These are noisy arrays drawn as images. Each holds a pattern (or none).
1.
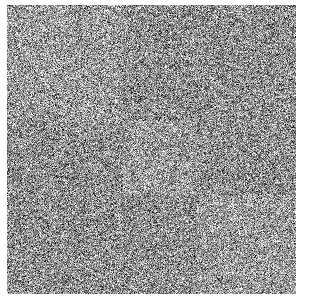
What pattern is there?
blocks along the diagonal
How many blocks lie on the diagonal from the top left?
3
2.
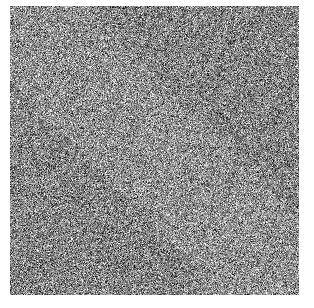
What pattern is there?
a diagonal band
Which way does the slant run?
top left to bottom right
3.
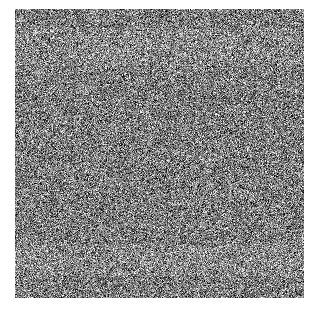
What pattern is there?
bands of rows
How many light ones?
2
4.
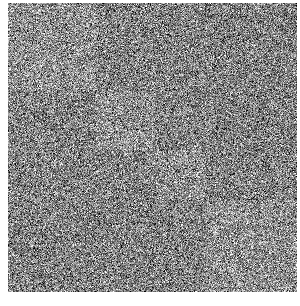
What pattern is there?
blocks along the diagonal
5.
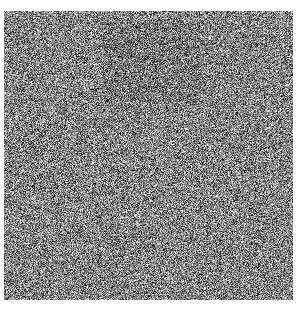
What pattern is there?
one block
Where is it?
top middle
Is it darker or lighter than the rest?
darker
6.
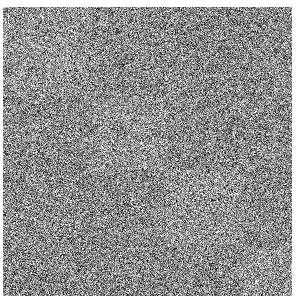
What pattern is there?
blocks along the diagonal
